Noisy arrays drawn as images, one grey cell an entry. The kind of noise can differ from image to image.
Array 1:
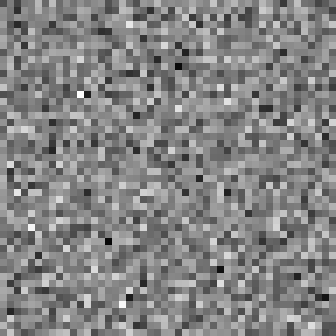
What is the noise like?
independent entries
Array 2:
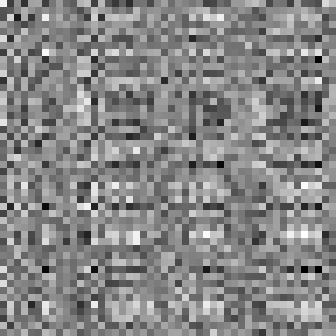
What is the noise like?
low rank plus noise
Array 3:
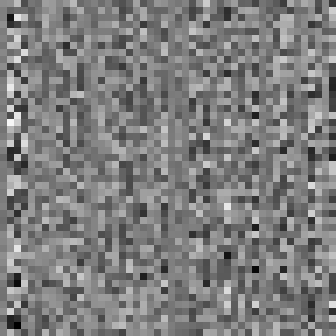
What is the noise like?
columns of uneven size
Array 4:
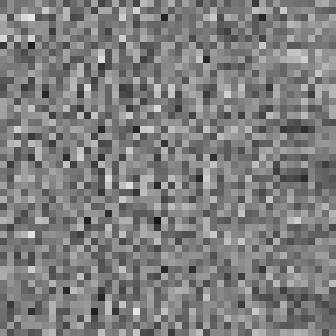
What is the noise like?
low rank plus noise
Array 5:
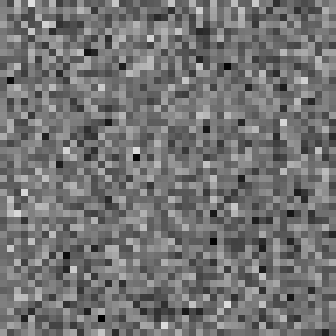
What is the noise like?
independent entries
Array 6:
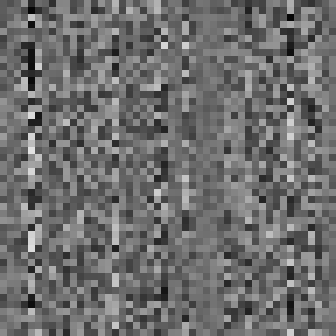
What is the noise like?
columns of uneven size
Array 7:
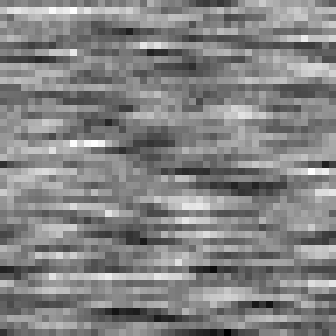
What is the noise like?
streaked along the rows
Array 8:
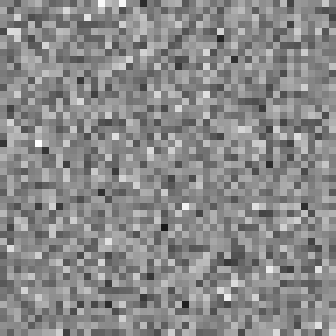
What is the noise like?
independent entries
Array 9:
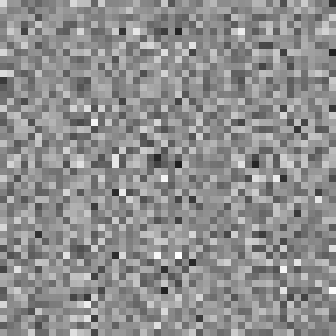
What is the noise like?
low rank plus noise
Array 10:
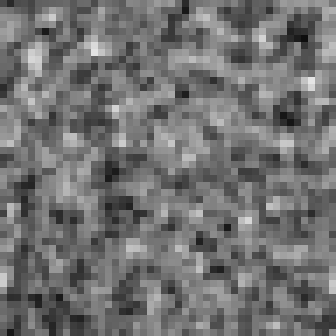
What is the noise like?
blotchy
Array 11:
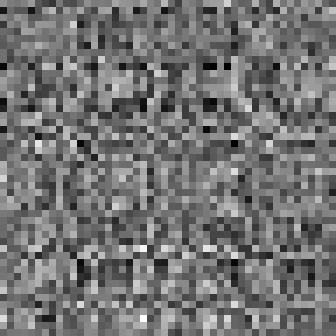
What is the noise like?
low rank plus noise
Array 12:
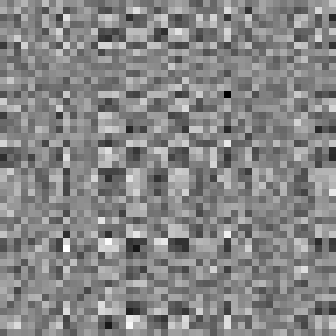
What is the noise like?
low rank plus noise
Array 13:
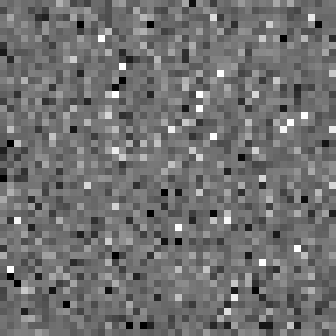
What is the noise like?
heavy tails
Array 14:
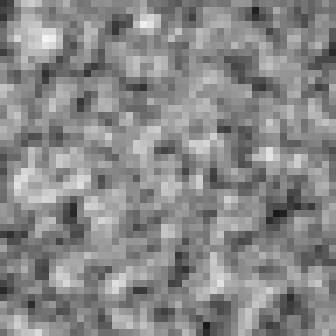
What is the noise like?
blotchy
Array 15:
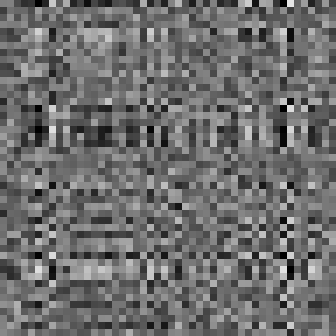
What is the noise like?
low rank plus noise
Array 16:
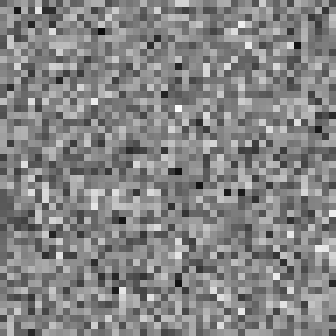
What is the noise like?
independent entries
